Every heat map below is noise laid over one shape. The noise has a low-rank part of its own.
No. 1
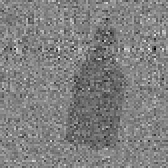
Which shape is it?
bottle
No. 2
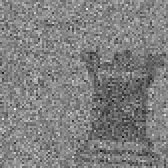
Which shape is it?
chess rook
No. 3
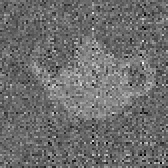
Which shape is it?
teapot
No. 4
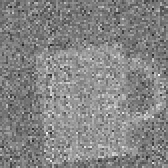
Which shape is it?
cup
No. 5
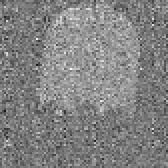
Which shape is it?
ghost
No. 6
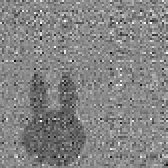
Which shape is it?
rabbit's head
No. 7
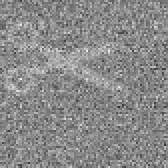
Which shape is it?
pair of scissors
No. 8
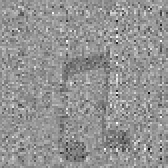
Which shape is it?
pair of musical notes
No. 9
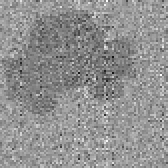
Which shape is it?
car
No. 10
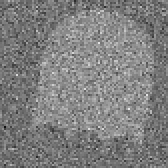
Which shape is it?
ghost
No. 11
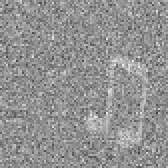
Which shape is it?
pair of musical notes
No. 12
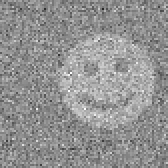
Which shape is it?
smiling face
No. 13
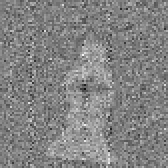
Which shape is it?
chess bishop
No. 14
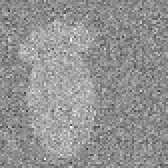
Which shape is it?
footprint
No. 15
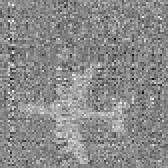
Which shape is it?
airplane
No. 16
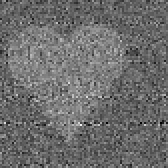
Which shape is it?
heart
